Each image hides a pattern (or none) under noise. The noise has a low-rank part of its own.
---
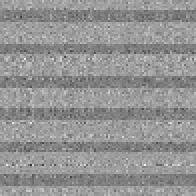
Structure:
horizontal stripes
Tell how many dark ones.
6
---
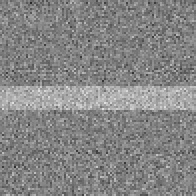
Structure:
one horizontal stripe
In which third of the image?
middle
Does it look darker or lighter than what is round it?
lighter
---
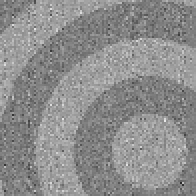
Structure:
rings round one point
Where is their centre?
bottom right
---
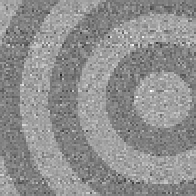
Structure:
rings round one point
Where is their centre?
middle right
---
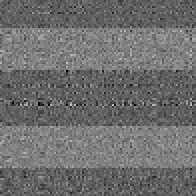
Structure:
horizontal stripes
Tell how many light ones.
2
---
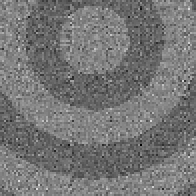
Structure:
rings round one point
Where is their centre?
top middle
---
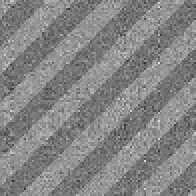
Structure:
diagonal stripes
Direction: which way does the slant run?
bottom left to top right
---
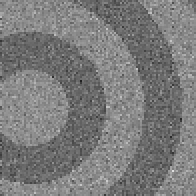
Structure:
rings round one point
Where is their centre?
middle left
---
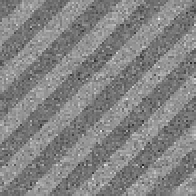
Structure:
diagonal stripes
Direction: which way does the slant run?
bottom left to top right
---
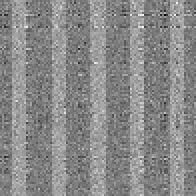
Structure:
vertical stripes
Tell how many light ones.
5
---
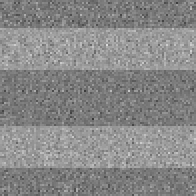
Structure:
horizontal stripes
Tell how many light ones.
2
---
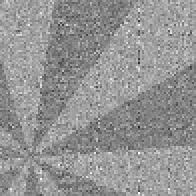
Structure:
spokes from one point
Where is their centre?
bottom left
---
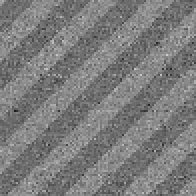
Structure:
diagonal stripes
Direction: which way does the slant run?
bottom left to top right
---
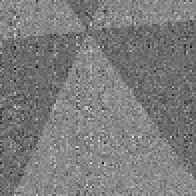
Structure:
spokes from one point
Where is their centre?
top middle
